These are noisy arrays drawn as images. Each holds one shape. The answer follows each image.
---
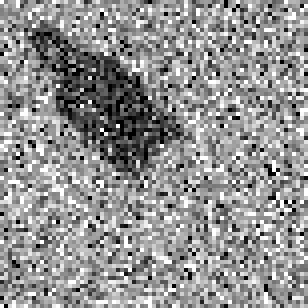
bottle
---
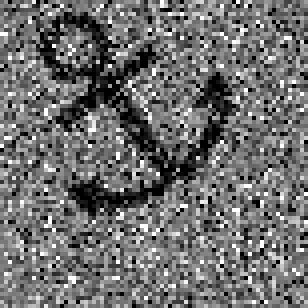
anchor
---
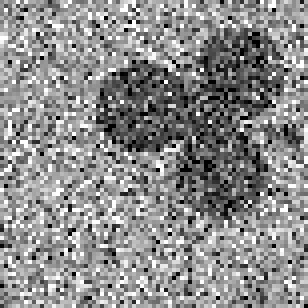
club
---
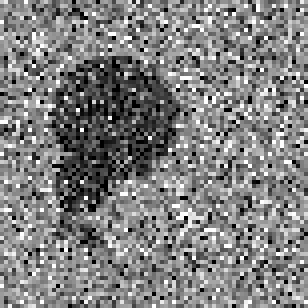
pear
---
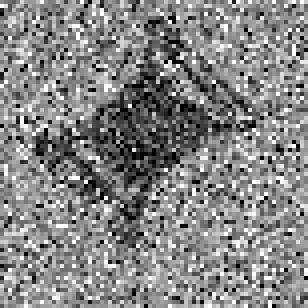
chess rook
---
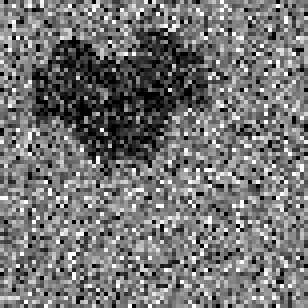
car
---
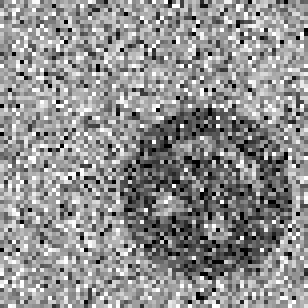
smiling face
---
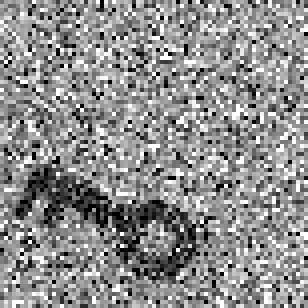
key
